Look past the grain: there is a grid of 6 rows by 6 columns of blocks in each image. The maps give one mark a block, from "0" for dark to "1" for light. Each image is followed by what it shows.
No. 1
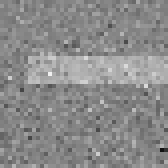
0 0 0 0 0 0
0 0 0 0 0 0
0 1 1 1 1 1
0 0 0 0 0 0
0 0 0 0 0 0
0 0 0 0 0 0
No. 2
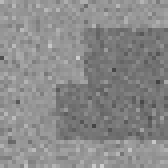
1 1 1 1 1 1
1 1 1 0 0 0
1 1 1 0 0 0
1 1 0 0 0 0
1 1 0 0 0 0
1 1 1 1 1 1
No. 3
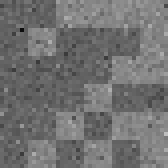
0 0 1 1 1 1
0 1 0 0 0 1
0 0 0 0 1 1
0 0 0 1 0 0
0 0 1 0 1 1
0 1 0 1 0 1
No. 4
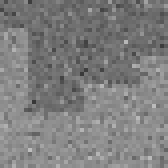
0 0 0 0 0 0
1 0 0 0 0 0
1 0 0 0 0 1
1 0 0 1 1 1
1 1 1 1 1 1
1 1 1 1 1 1
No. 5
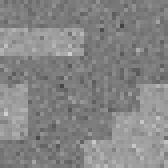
0 0 0 0 0 0
1 1 1 0 0 0
0 0 0 0 0 0
1 0 0 0 0 1
1 0 0 0 1 1
0 0 0 1 1 1
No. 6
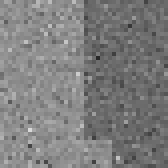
1 1 1 0 0 0
1 1 1 0 0 0
1 1 1 0 0 0
1 1 1 0 0 0
1 1 1 0 0 0
1 1 1 1 0 0
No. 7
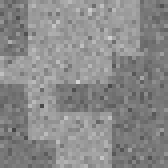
0 1 1 1 1 0
0 1 1 1 1 0
1 1 1 1 0 0
0 1 0 0 0 0
0 1 1 1 0 0
0 0 1 1 0 0
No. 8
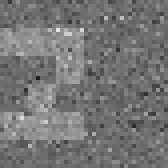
0 0 0 0 0 0
1 1 1 0 0 0
0 0 1 0 0 0
0 1 0 0 0 0
1 1 1 0 0 0
0 0 0 0 0 0
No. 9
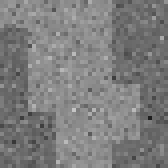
1 1 1 1 0 0
0 1 1 1 0 0
0 1 1 1 0 0
0 1 1 1 1 0
0 0 1 1 1 0
0 0 1 1 0 0
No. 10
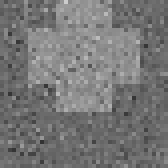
0 0 1 1 0 0
0 1 1 1 1 0
0 1 1 1 1 0
0 0 1 1 0 0
0 0 0 0 0 0
0 0 0 0 0 0
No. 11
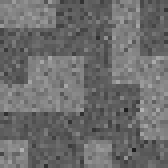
1 1 0 0 1 0
0 0 0 0 1 0
0 1 1 0 1 1
1 1 1 0 0 1
0 0 0 0 0 1
1 0 0 1 0 0
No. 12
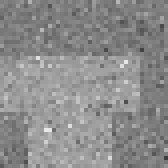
0 0 0 0 0 0
0 0 0 0 0 0
1 1 1 1 1 0
1 1 1 1 1 0
0 1 1 1 0 0
0 1 1 1 0 0
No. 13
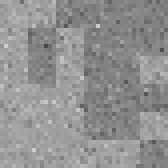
1 1 0 0 0 0
1 0 1 0 0 0
1 0 1 0 0 1
1 1 1 0 0 0
1 1 1 0 0 1
1 1 1 1 1 0
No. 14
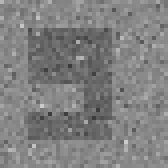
1 1 1 1 1 1
1 0 0 0 1 1
1 0 0 0 1 1
1 1 1 0 1 1
1 0 0 0 1 1
1 1 1 1 1 1
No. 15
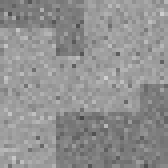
0 0 0 1 1 1
1 1 0 1 1 1
1 1 1 1 1 1
1 1 1 1 1 0
1 1 0 0 0 0
1 1 0 0 0 0
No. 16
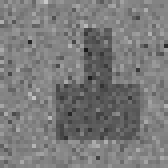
1 1 1 1 1 1
1 1 1 0 1 1
1 1 1 0 1 1
1 1 0 0 0 1
1 1 0 0 0 1
1 1 1 1 1 1
